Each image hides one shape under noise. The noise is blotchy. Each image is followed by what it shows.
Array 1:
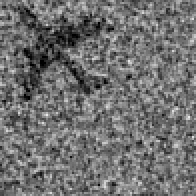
airplane
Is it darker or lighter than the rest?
darker
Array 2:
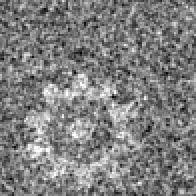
gear
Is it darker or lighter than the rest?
lighter
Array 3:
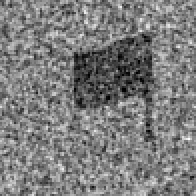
flag
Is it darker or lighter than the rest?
darker
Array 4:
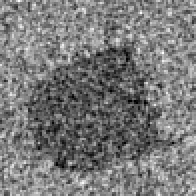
ghost
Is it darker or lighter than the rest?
darker
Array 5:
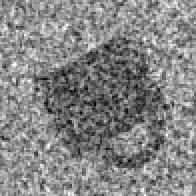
cup
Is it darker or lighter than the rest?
darker
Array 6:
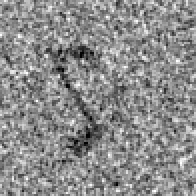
musical note
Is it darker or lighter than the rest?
darker
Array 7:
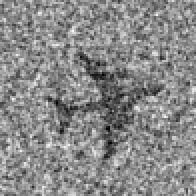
airplane
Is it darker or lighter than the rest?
darker
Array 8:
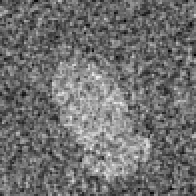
footprint
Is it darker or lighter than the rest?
lighter
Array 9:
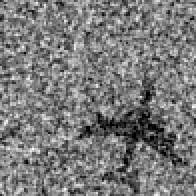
airplane
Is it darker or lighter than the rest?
darker
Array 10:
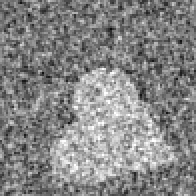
heart
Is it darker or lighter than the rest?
lighter
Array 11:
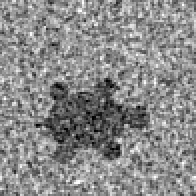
turtle
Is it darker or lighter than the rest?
darker
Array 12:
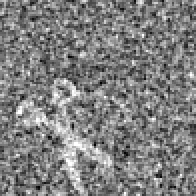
pair of scissors
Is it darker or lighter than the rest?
lighter
